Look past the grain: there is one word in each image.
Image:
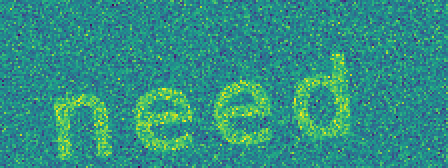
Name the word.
need
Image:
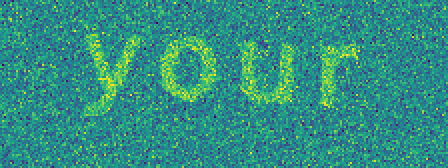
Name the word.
your
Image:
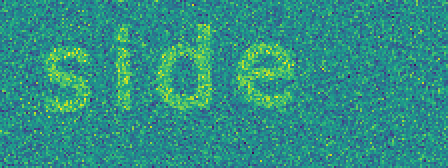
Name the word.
side
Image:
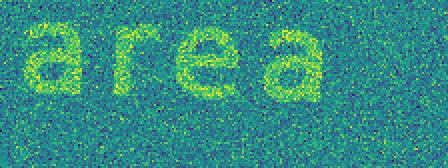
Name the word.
area
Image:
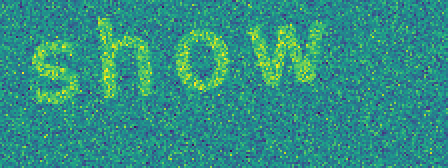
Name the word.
show
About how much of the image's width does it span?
two thirds
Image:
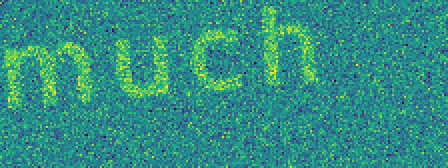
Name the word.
much
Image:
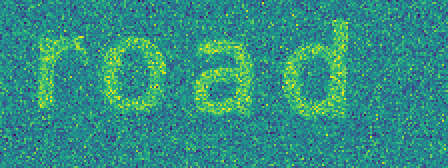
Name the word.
road
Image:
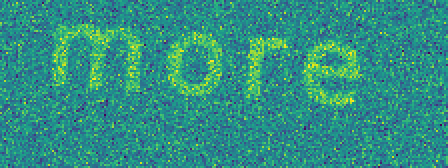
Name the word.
more
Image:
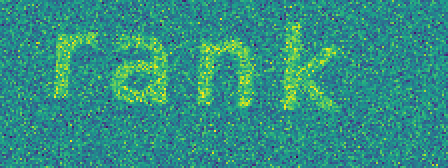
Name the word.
rank
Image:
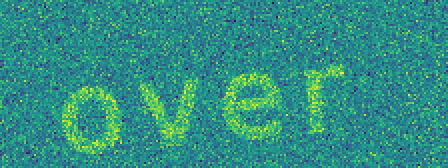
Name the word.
over
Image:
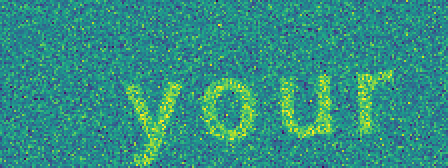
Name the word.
your
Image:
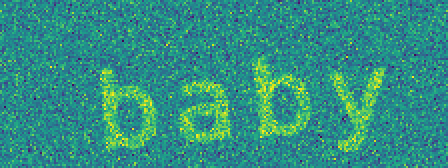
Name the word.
baby
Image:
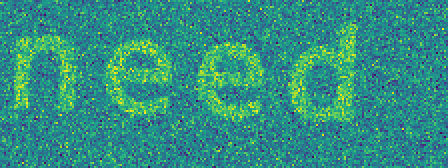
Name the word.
need
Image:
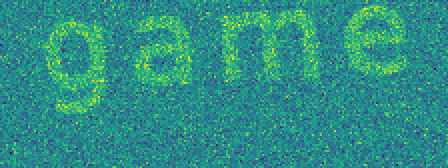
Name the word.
game
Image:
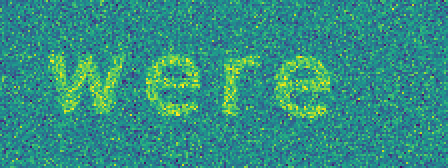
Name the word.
were
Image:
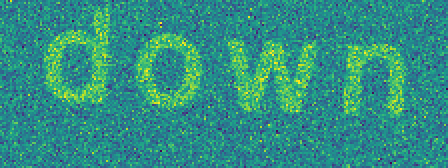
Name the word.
down
